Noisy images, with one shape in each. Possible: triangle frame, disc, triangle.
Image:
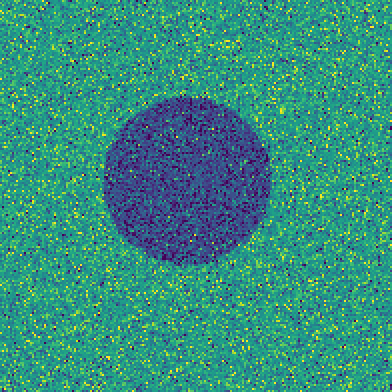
disc
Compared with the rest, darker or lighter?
darker
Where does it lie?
centre
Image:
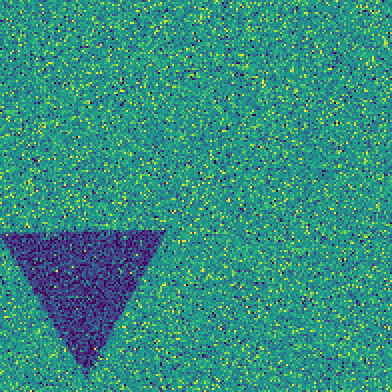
triangle
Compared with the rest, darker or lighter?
darker
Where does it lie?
bottom left
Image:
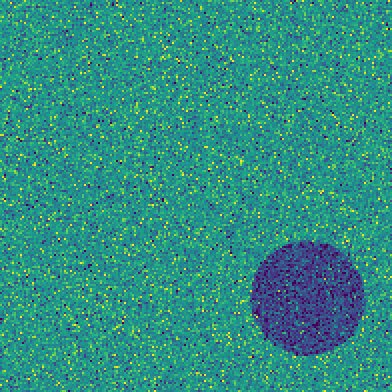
disc
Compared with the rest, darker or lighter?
darker
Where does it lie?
bottom right
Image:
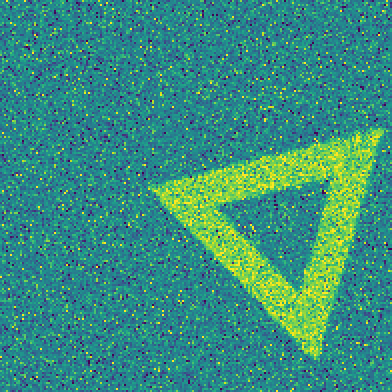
triangle frame
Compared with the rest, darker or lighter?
lighter
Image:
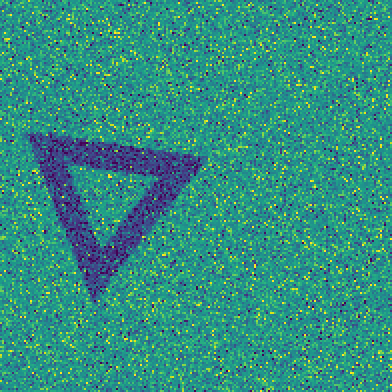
triangle frame
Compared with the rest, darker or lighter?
darker
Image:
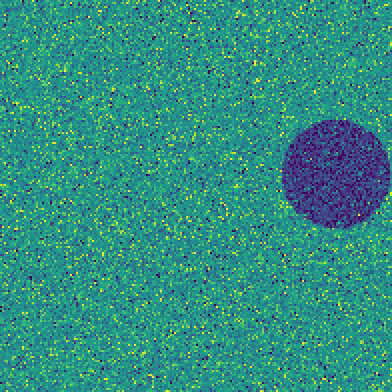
disc
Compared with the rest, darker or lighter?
darker
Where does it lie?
middle right
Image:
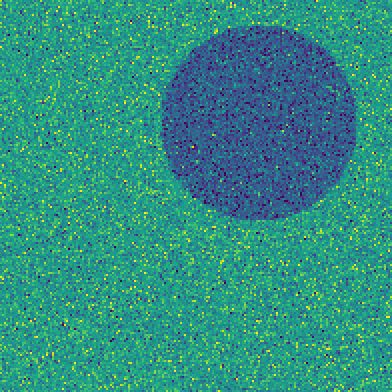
disc
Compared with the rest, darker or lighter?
darker
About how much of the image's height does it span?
half
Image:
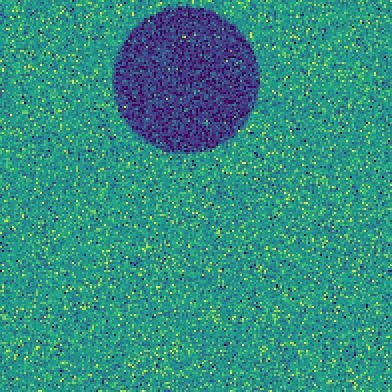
disc
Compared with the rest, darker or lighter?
darker
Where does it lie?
top middle
